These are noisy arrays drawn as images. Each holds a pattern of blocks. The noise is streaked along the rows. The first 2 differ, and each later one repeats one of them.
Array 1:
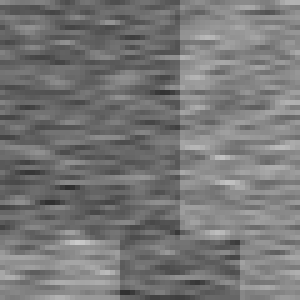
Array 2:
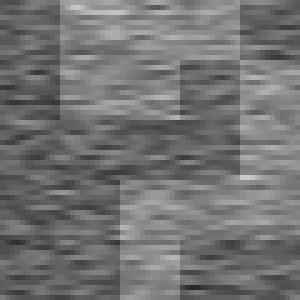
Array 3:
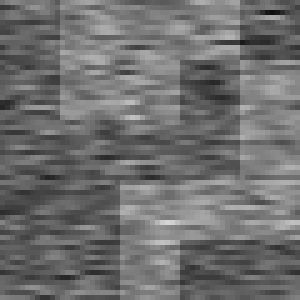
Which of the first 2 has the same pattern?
2
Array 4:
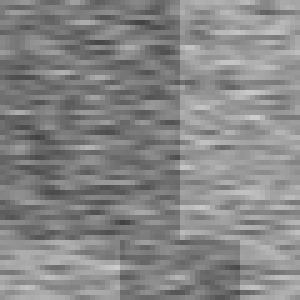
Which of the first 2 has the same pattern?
1
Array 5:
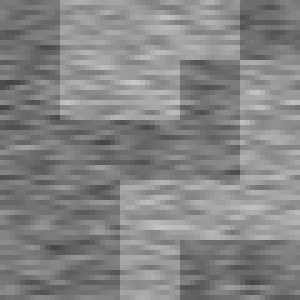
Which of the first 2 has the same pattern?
2
